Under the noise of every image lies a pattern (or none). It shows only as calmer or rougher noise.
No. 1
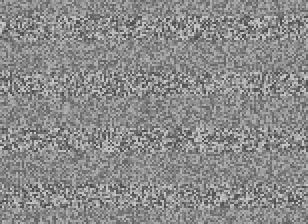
horizontal stripes
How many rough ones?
4
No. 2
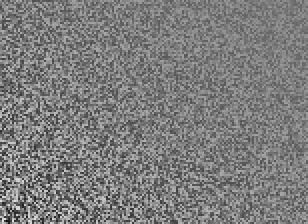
a smooth slope
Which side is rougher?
bottom left
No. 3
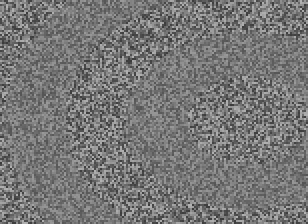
rings round one point
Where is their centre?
middle right
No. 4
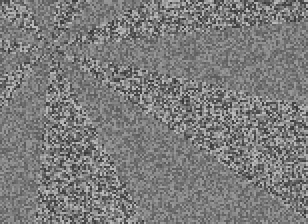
spokes from one point
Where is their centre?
top left
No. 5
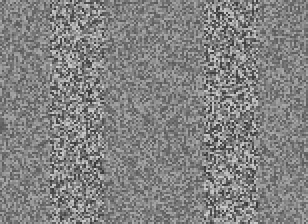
vertical stripes
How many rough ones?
2
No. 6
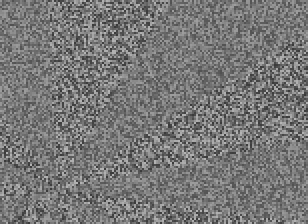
spokes from one point
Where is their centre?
bottom left
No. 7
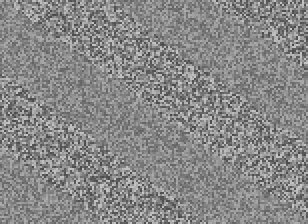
diagonal stripes
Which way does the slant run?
top left to bottom right
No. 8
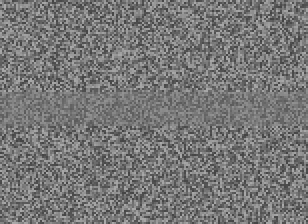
one horizontal stripe
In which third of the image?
middle
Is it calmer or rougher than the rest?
calmer
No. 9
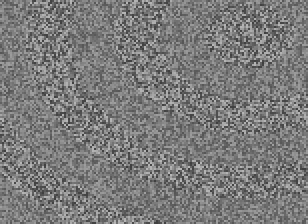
rings round one point
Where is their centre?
top right
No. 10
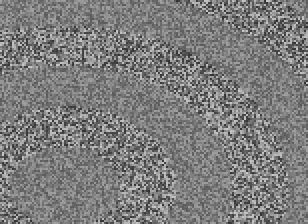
rings round one point
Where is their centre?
bottom left
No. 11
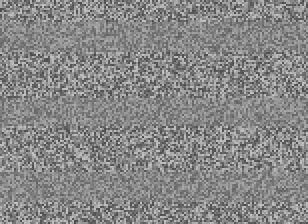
horizontal stripes
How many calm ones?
3
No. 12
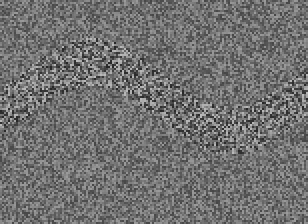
a wavy band
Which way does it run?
left to right
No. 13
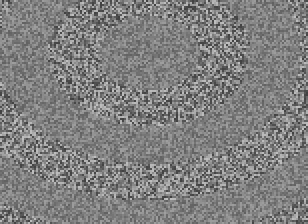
rings round one point
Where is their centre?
top middle
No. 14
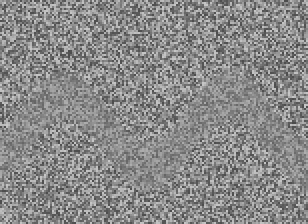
a wavy band
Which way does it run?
left to right
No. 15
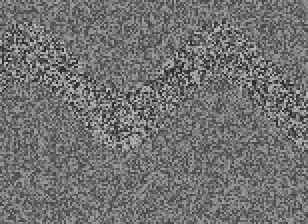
a wavy band
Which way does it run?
left to right
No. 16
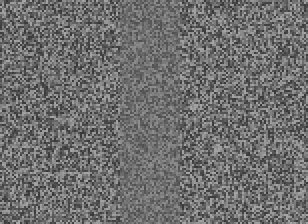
one vertical stripe
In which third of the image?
middle
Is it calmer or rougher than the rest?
calmer
